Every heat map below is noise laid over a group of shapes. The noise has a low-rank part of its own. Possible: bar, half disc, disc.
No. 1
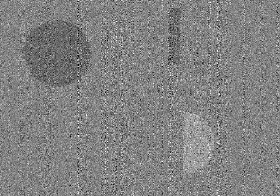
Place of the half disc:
bottom right
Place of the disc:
top left
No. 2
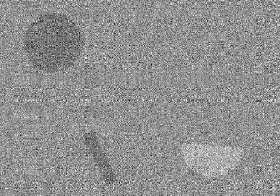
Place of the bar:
bottom left
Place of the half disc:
bottom right
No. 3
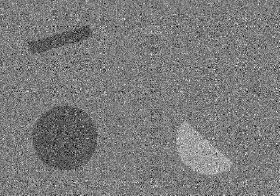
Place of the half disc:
bottom right
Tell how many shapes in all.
3
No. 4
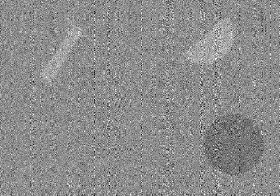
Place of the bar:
top left
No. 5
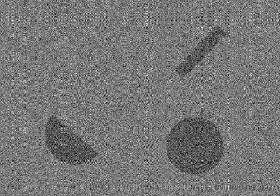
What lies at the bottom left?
half disc
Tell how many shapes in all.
3
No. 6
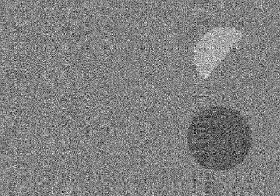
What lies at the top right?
half disc
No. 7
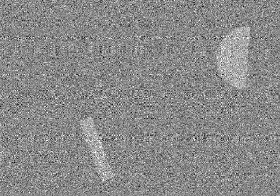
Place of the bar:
bottom left
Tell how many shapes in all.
2
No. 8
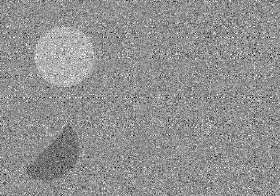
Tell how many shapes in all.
2
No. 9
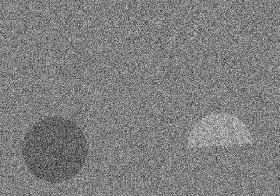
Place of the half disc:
bottom right
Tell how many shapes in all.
2
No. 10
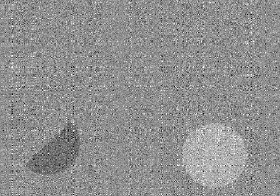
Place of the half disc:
bottom left
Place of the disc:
bottom right
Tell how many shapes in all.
2
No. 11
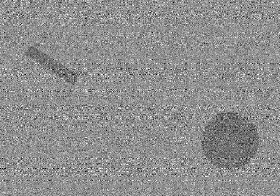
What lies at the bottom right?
disc
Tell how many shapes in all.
2
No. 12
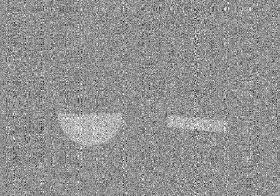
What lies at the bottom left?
half disc
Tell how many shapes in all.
2
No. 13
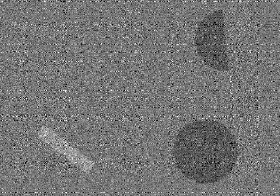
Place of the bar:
bottom left
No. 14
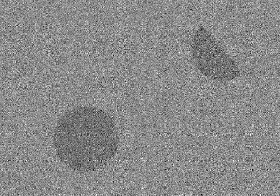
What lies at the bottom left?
disc
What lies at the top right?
half disc
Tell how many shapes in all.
2
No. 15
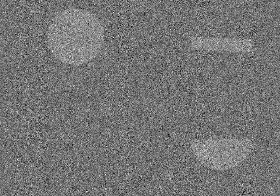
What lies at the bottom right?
half disc
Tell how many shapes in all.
3
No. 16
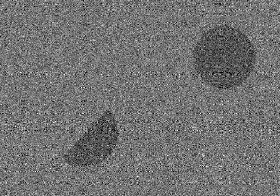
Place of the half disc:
bottom left
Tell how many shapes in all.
2
